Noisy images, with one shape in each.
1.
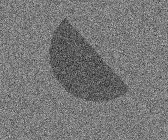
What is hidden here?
dark half disc
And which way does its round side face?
down and left
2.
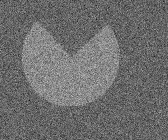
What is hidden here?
light disc with a wedge cut out
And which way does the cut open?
up
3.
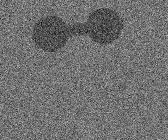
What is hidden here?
dark dumbbell
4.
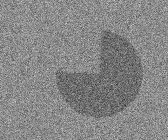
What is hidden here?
dark disc with a wedge cut out
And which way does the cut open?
up and left
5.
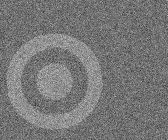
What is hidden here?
light bullseye
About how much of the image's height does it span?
two thirds
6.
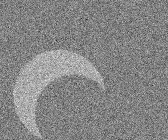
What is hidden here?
light crescent
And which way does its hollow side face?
down and right
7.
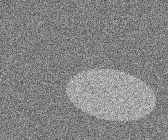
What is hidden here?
light ellipse
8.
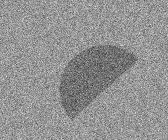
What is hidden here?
dark half disc
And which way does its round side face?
up and left
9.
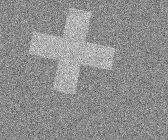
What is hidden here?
light cross
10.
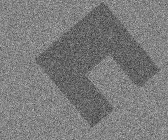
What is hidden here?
dark square with a notch
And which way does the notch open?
down and right
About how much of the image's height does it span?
nearly all
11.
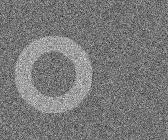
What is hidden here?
light ring
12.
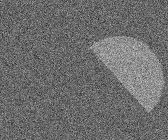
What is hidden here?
light half disc
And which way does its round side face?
up and right
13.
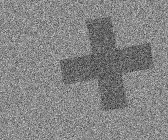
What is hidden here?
dark cross
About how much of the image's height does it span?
two thirds
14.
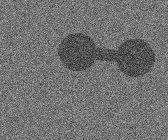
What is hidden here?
dark dumbbell
